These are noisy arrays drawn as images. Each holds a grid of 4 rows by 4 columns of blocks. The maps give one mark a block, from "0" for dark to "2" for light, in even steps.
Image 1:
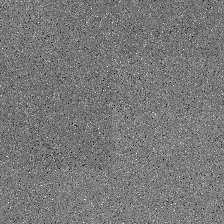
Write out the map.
1 0 0 0
0 0 1 1
0 0 2 2
1 2 2 2
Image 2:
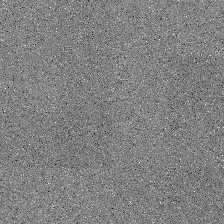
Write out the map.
2 1 2 2
2 1 2 0
1 0 2 1
2 2 1 0
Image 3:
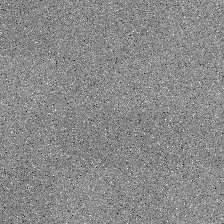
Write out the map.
0 1 1 2
2 1 2 2
1 0 0 1
0 2 1 2
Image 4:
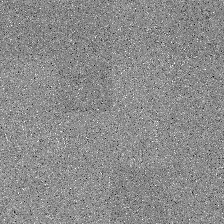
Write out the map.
0 0 1 0
2 0 2 1
2 2 2 1
2 2 0 1
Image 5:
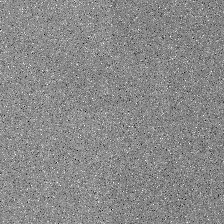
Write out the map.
2 2 0 0
2 1 1 0
2 2 1 0
2 2 0 0
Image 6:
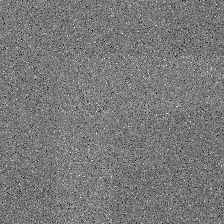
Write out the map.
1 1 1 0
1 2 2 2
1 2 1 0
0 2 0 0
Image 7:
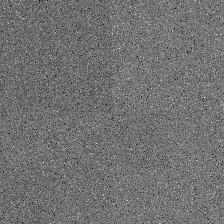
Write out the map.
0 0 2 2
0 0 2 2
1 1 1 2
0 1 2 2
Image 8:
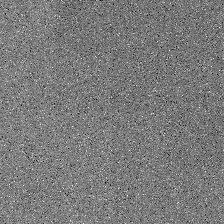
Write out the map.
2 0 0 0
2 1 0 0
2 2 1 0
2 2 1 1
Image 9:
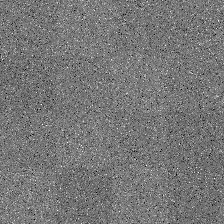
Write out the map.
1 2 1 1
0 1 2 1
1 2 1 0
2 0 2 0
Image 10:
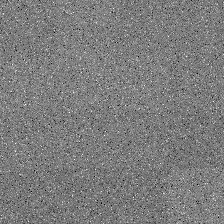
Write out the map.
1 2 1 1
2 2 2 1
1 1 1 0
0 0 0 2
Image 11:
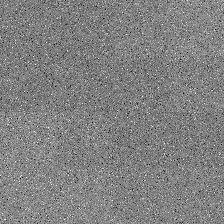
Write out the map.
0 0 1 2
0 0 0 1
2 1 0 0
2 2 1 1
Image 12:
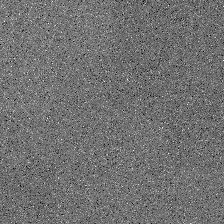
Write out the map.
2 2 0 0
2 1 0 0
1 1 1 0
0 1 1 1
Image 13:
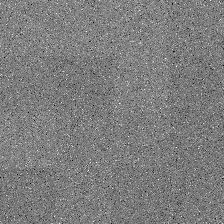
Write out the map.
2 2 2 1
1 0 2 0
2 1 1 0
0 1 0 0
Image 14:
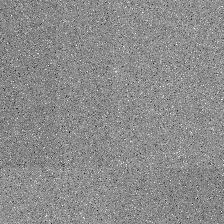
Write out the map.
0 1 2 2
0 1 2 2
0 1 2 2
2 2 1 0
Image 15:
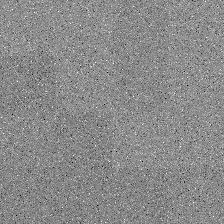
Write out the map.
2 2 1 2
0 2 1 2
1 0 2 2
0 0 0 1
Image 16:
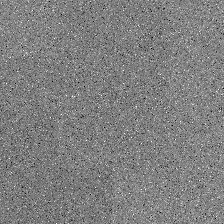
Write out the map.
2 1 1 2
1 1 1 2
0 1 1 2
0 0 2 2
